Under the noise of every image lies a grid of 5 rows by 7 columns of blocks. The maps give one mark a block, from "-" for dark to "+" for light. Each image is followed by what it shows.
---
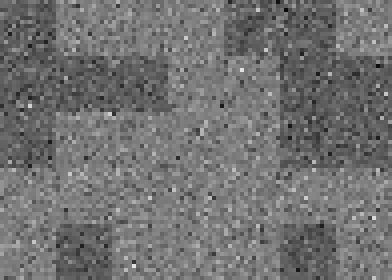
-+++--+
---++--
-++++--
+++++++
+-+++-+
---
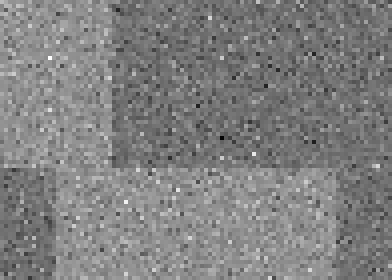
++-----
++-----
++-----
-+++++-
-+++++-
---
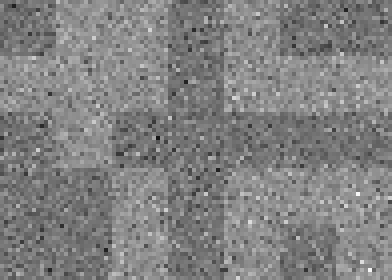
-++-+--
+++-+++
-+-----
--+-+++
--+-+-+
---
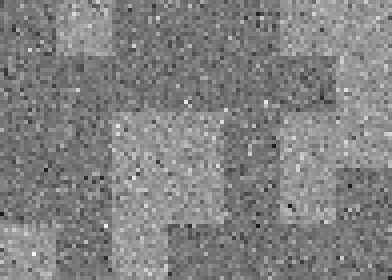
-+---++
------+
--++-++
--++-+-
+-+----
